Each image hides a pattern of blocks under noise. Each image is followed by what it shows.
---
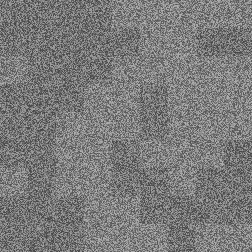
no symmetry
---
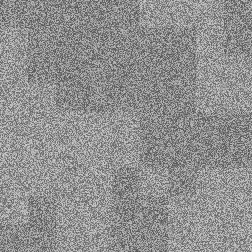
no symmetry
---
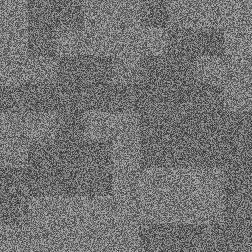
no symmetry
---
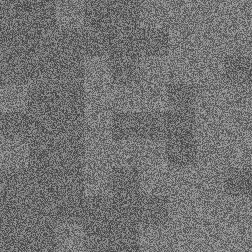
top and bottom mirror each other
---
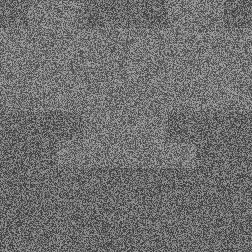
left and right mirror each other
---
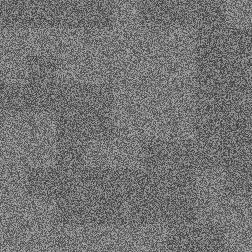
no symmetry
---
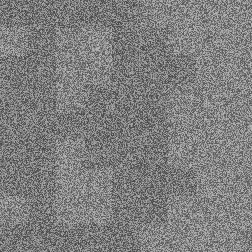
top and bottom mirror each other
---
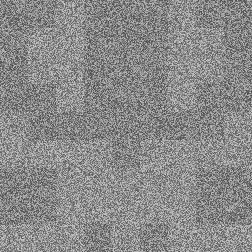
left and right mirror each other
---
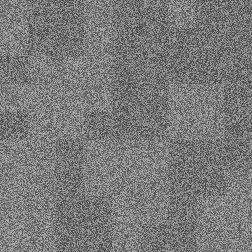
no symmetry
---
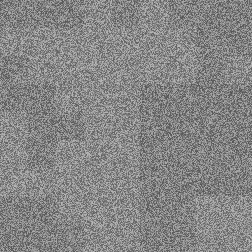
no symmetry
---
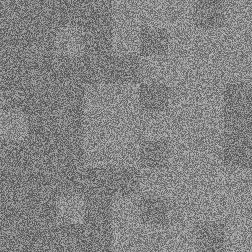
top and bottom mirror each other
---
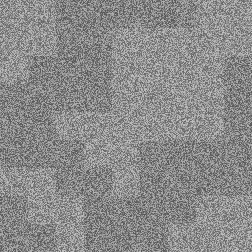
mirrored about the diagonal from the bottom left
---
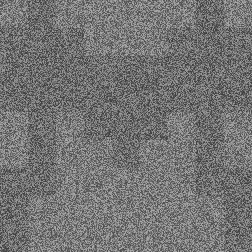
left and right mirror each other
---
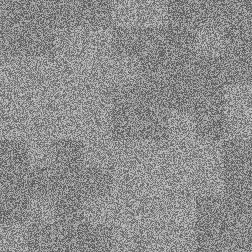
mirrored about the diagonal from the bottom left
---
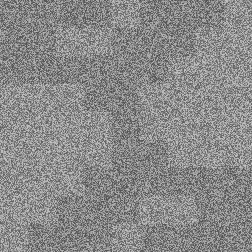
the same after a half turn
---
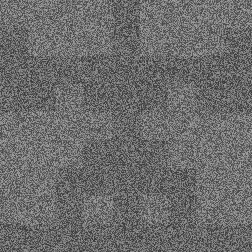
left and right mirror each other
